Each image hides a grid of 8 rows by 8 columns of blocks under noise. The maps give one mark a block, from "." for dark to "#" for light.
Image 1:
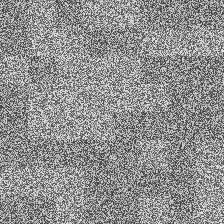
.#.##...
.##..###
#.###...
.#####..
.###....
.....#.#
###....#
..#..#.#
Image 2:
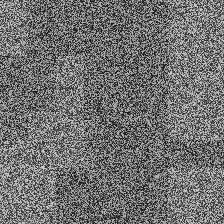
#.....##
#.....##
..#...##
..#...##
.##...##
###.....
##....##
##....##
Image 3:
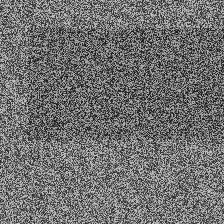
########
#.......
#.......
#.......
#.......
########
########
########
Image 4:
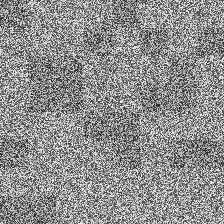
.###.###
###.#.#.
#..###.#
#..##..#
###..###
.###.#..
########
..######
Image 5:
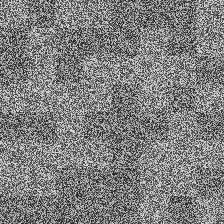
#.##...#
.#...#.#
.#.####.
####.#.#
..#...#.
####.###
##...##.
.....#.#
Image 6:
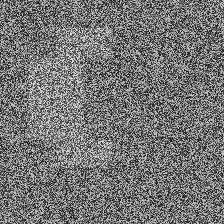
........
..##....
.##.....
.##.....
.##.....
..##....
........
........
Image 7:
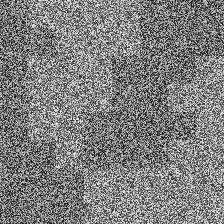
.####...
..###...
.###...#
.###..##
.##....#
..#...##
...#####
...#####
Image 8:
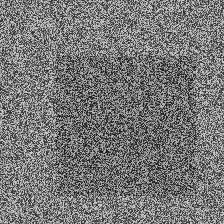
########
########
##.....#
##.....#
##.....#
##.....#
##.....#
########
